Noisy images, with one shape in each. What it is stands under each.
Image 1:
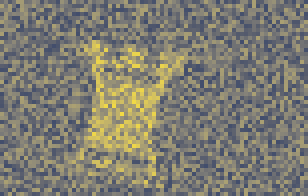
light chess rook
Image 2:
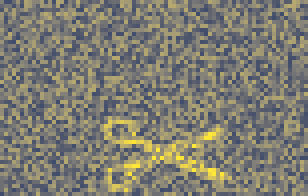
light pair of scissors, bottom middle
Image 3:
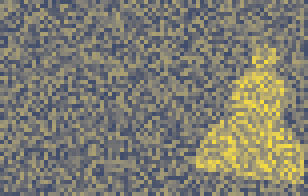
light chess pawn
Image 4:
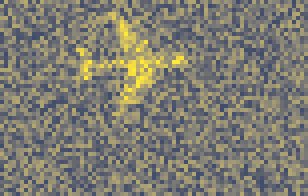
light airplane
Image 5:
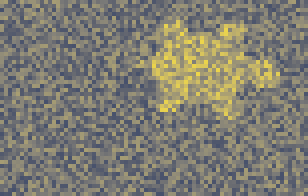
light turtle
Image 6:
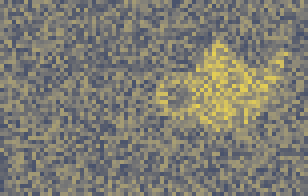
light teapot
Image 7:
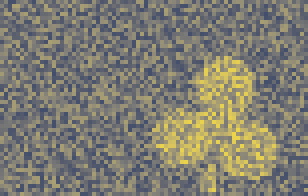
light club
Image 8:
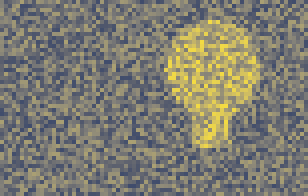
light light bulb
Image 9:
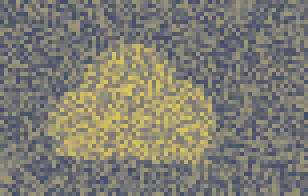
light cloud
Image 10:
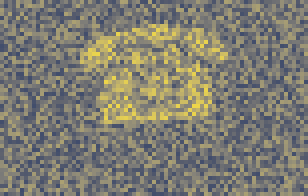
light telephone
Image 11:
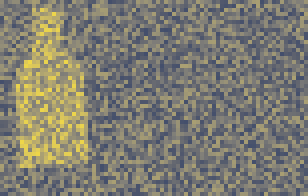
light bottle
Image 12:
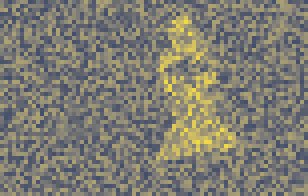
light chess bishop
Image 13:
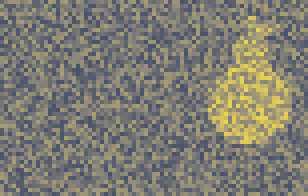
light pear
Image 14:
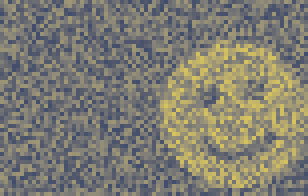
light smiling face
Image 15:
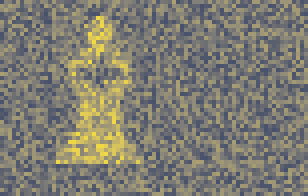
light chess bishop
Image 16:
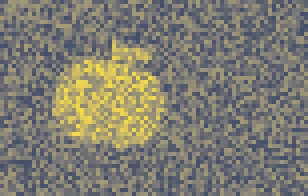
light apple
